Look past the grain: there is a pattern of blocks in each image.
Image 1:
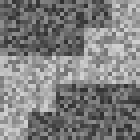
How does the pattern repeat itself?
the same after a half turn
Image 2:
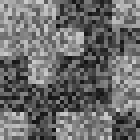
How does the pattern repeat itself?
mirrored about the diagonal from the top left
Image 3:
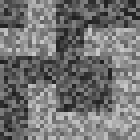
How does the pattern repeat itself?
mirrored about the diagonal from the top left
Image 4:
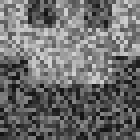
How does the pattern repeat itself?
left and right mirror each other
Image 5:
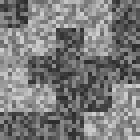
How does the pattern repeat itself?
mirrored about the diagonal from the top left
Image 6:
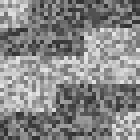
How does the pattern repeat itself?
the same after a half turn
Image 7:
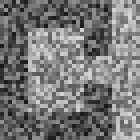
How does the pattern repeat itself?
top and bottom mirror each other
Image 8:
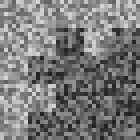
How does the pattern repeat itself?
mirrored about the diagonal from the top left
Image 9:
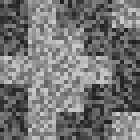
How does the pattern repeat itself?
top and bottom mirror each other
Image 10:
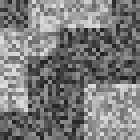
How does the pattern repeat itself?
mirrored about the diagonal from the top left
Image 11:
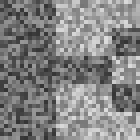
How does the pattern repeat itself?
top and bottom mirror each other
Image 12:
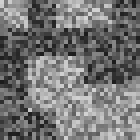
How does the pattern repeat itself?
no symmetry
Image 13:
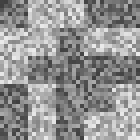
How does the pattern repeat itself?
mirrored about the diagonal from the top left
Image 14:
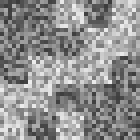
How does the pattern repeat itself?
the same after a half turn
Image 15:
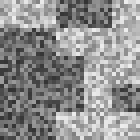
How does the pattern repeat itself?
no symmetry
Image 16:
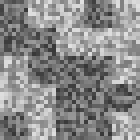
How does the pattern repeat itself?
no symmetry
